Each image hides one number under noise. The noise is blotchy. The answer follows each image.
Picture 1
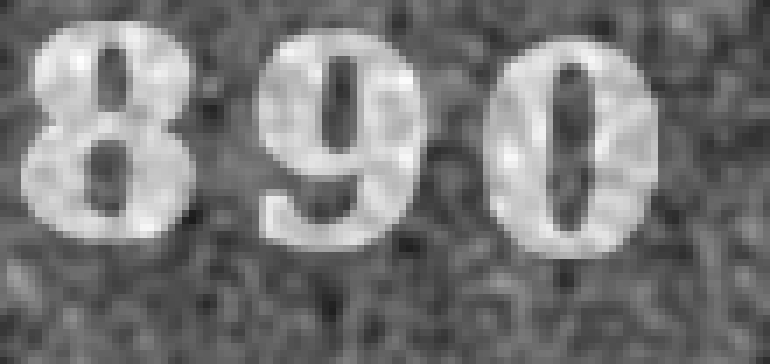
890
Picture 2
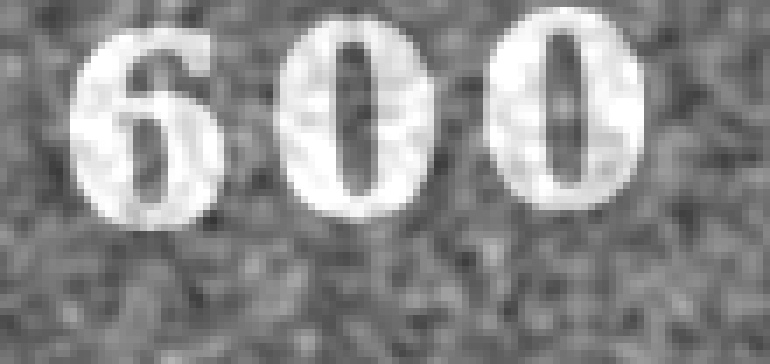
600
